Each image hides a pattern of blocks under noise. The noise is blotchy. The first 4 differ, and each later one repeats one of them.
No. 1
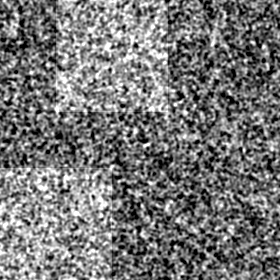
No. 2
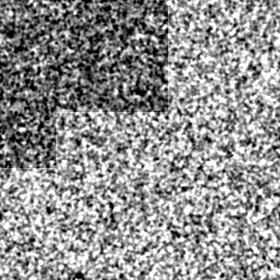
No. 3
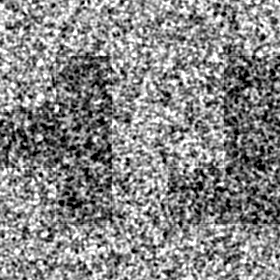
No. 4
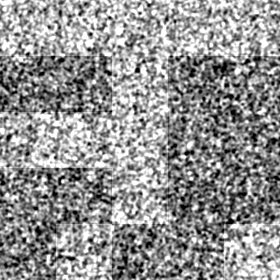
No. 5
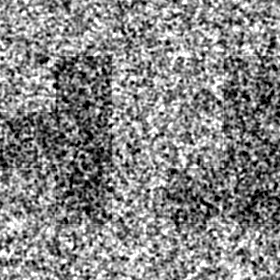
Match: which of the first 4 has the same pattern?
3
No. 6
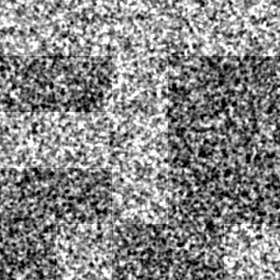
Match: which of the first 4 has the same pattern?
4
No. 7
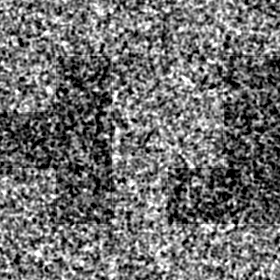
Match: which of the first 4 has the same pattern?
3
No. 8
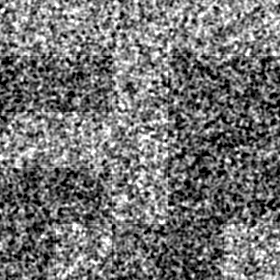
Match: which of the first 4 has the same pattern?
4
